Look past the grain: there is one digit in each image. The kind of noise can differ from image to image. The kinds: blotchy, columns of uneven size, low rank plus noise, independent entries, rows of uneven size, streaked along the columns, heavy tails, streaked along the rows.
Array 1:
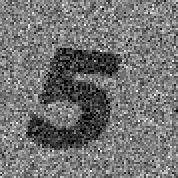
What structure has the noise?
independent entries
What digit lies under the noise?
5
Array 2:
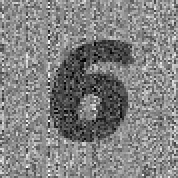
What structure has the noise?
columns of uneven size
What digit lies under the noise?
6
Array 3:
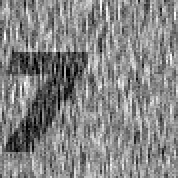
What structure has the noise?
streaked along the columns
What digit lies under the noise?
7
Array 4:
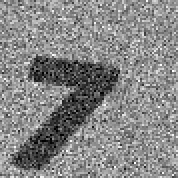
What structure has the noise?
independent entries
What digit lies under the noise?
7
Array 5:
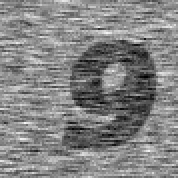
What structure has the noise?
streaked along the rows
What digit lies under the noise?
9
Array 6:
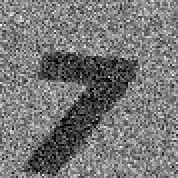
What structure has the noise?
independent entries
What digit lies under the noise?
7
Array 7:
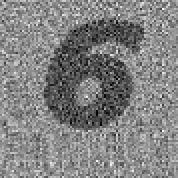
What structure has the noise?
low rank plus noise
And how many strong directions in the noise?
three or four
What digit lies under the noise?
6
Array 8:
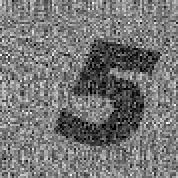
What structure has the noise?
low rank plus noise
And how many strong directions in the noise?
two
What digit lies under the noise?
5
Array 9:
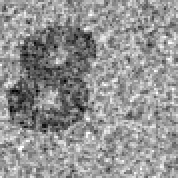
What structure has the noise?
blotchy
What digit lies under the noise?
8
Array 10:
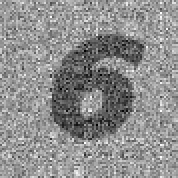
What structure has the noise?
low rank plus noise
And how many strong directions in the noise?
three or four
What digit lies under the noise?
6
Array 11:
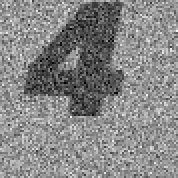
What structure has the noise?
independent entries
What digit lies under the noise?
4
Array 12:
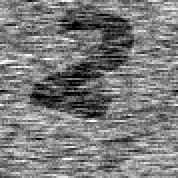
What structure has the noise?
streaked along the rows
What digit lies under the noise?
2
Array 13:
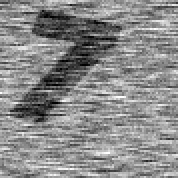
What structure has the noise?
streaked along the rows
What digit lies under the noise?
7
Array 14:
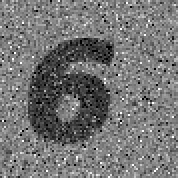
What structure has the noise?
heavy tails
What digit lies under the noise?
6
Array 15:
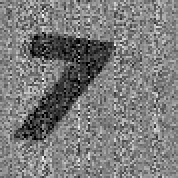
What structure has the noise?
columns of uneven size
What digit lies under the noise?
7
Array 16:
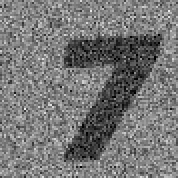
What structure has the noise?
low rank plus noise
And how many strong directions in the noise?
five to eight
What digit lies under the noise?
7
